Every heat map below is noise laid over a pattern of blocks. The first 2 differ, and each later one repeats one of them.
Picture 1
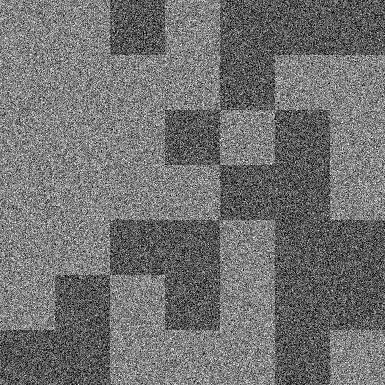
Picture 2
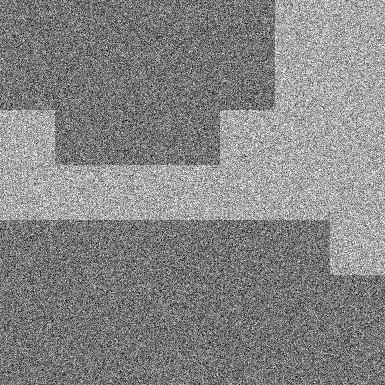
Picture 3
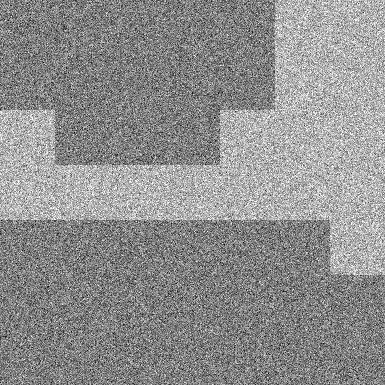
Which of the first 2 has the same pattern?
2
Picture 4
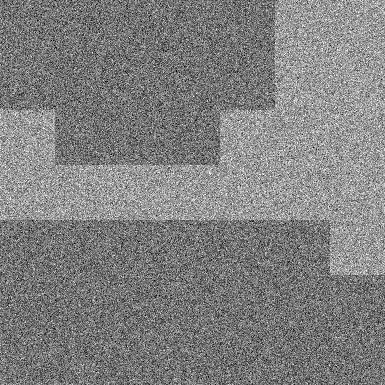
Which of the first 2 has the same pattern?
2
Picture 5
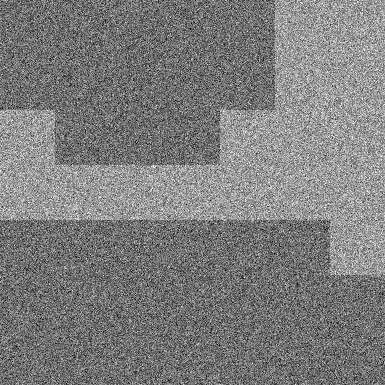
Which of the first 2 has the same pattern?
2
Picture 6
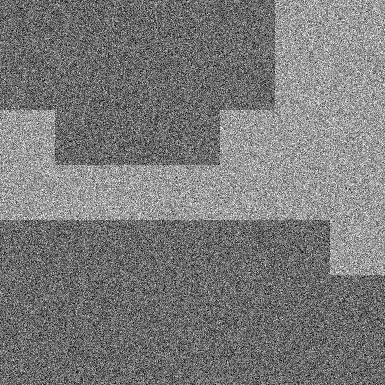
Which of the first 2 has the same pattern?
2
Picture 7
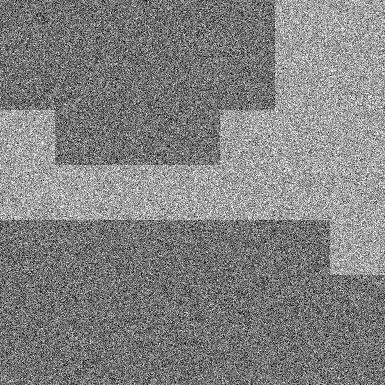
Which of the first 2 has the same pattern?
2
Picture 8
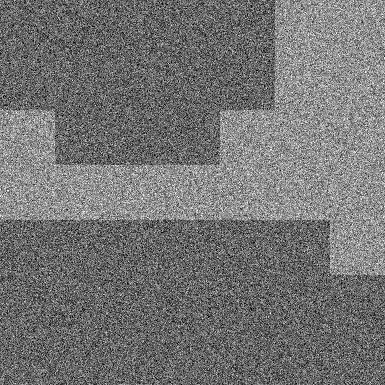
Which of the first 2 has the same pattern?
2
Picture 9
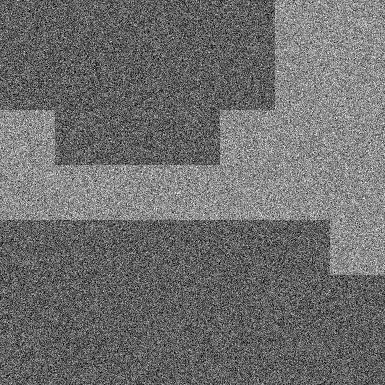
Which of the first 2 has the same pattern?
2
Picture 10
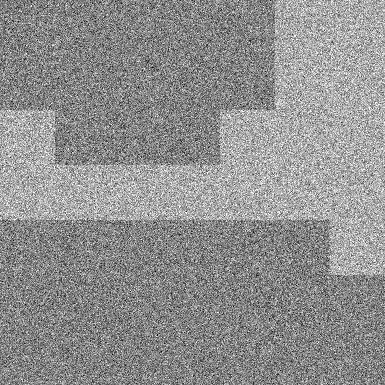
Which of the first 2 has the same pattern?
2
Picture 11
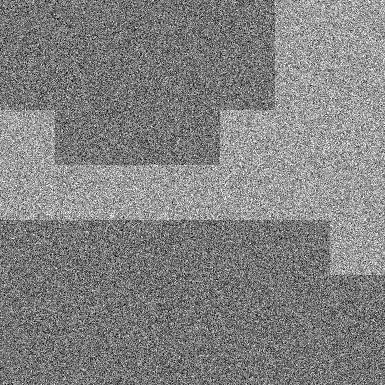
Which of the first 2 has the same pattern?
2
